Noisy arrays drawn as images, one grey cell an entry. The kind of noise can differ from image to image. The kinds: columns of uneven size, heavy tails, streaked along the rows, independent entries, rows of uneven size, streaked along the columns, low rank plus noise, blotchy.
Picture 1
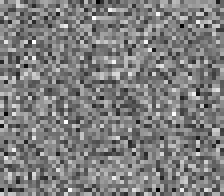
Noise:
low rank plus noise
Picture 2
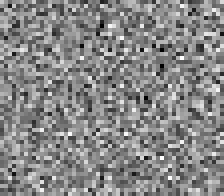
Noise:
low rank plus noise
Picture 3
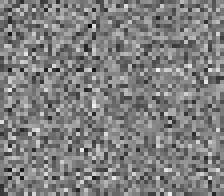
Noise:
low rank plus noise
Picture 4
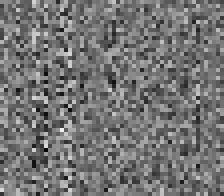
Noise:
columns of uneven size
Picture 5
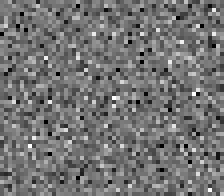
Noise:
heavy tails
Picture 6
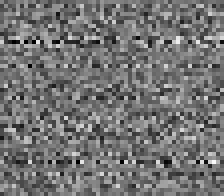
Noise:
rows of uneven size
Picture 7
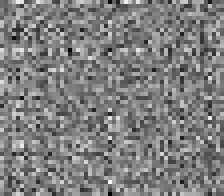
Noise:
low rank plus noise
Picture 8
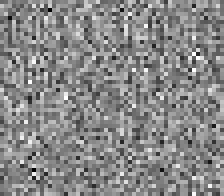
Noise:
low rank plus noise
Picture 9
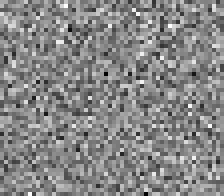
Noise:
low rank plus noise
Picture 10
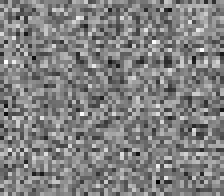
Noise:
low rank plus noise
